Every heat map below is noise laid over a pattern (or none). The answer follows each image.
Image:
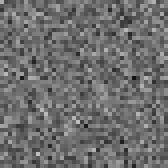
only noise
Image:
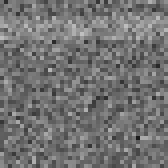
one band of rows
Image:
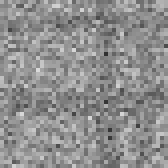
bands of rows crossing bands of columns
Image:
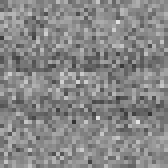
bands of rows
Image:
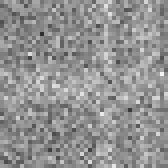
bands of rows crossing bands of columns
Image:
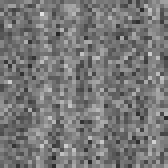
bands of columns
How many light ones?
4
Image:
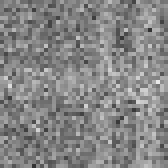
bands of rows crossing bands of columns
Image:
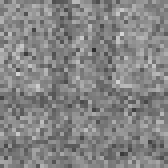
bands of rows crossing bands of columns
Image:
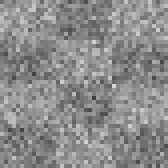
a checkerboard
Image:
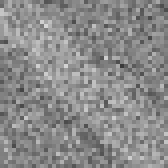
a diagonal band
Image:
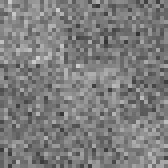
blocks along the diagonal
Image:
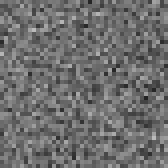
only noise
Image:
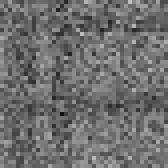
bands of rows crossing bands of columns
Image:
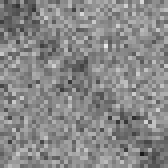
blocks along the diagonal
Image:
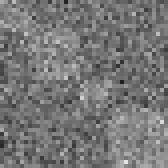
blocks along the diagonal
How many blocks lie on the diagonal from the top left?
4
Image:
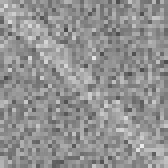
a diagonal band
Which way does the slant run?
top left to bottom right
